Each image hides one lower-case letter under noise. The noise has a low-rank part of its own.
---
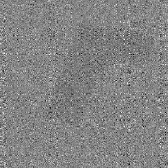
r
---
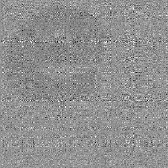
e
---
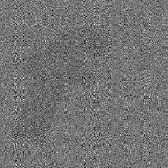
f
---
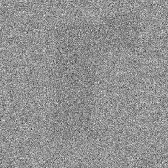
r
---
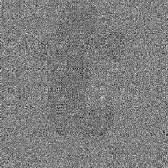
t
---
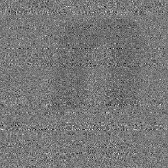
n
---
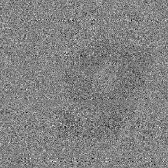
g
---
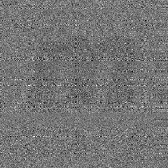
m
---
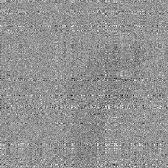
f
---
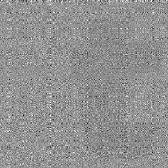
t
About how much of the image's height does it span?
nearly all
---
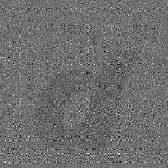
d
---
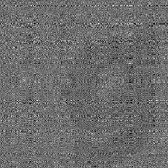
g
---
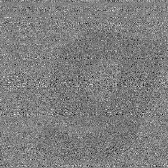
g
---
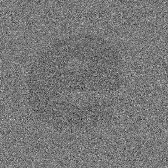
e
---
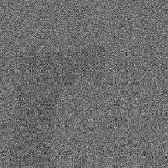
r
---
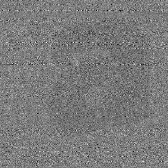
a
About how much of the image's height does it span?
two thirds
